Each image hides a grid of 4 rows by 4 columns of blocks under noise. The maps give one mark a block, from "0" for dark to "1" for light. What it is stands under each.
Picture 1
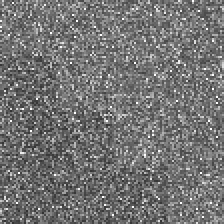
1 1 1 1
0 1 1 1
0 0 1 1
0 0 0 1
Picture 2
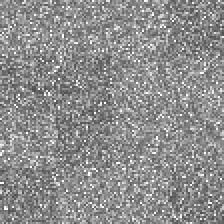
1 1 1 0
0 0 1 1
1 0 1 1
0 1 1 0
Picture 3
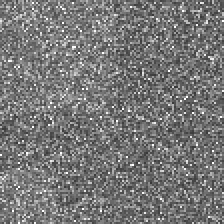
1 1 0 0
1 1 0 0
0 0 0 0
1 0 0 0
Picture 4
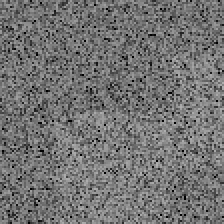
0 0 0 0
0 0 0 1
0 1 1 1
0 1 1 0
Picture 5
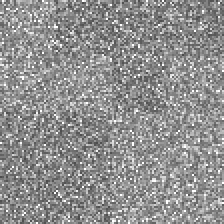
1 0 0 0
1 1 0 1
0 0 1 1
0 0 1 1
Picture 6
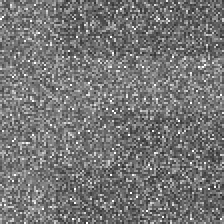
1 0 0 0
1 1 1 1
1 1 0 0
1 0 0 0
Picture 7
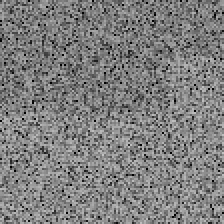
0 0 0 0
0 0 0 1
1 1 1 1
1 1 1 1
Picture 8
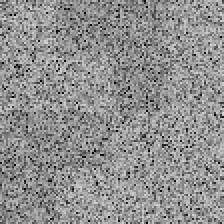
1 0 0 1
1 1 0 1
0 0 1 1
0 1 1 1
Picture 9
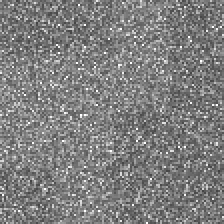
0 0 1 0
1 1 1 0
1 1 0 0
0 1 0 0
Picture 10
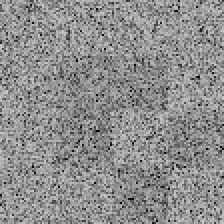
1 1 1 1
1 0 0 1
1 0 1 0
1 1 0 1
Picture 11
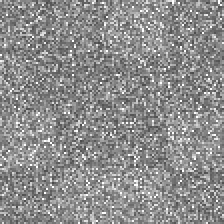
0 0 1 0
0 0 0 0
1 0 0 1
0 1 1 0
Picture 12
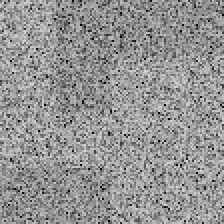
1 0 0 0
1 0 1 1
1 1 1 1
0 0 1 1
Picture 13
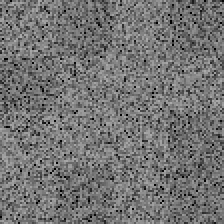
1 0 1 0
0 1 1 1
1 1 1 0
1 0 1 0
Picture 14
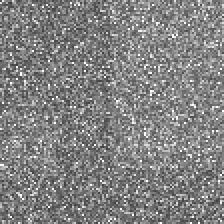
0 0 1 1
0 0 1 1
1 0 1 1
0 0 0 0
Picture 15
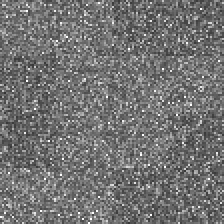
1 1 0 0
0 1 1 1
0 1 1 0
1 1 0 0
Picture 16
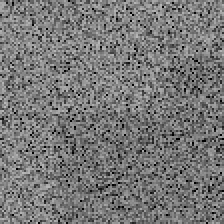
1 1 1 1
1 1 1 0
1 0 0 0
1 0 0 0
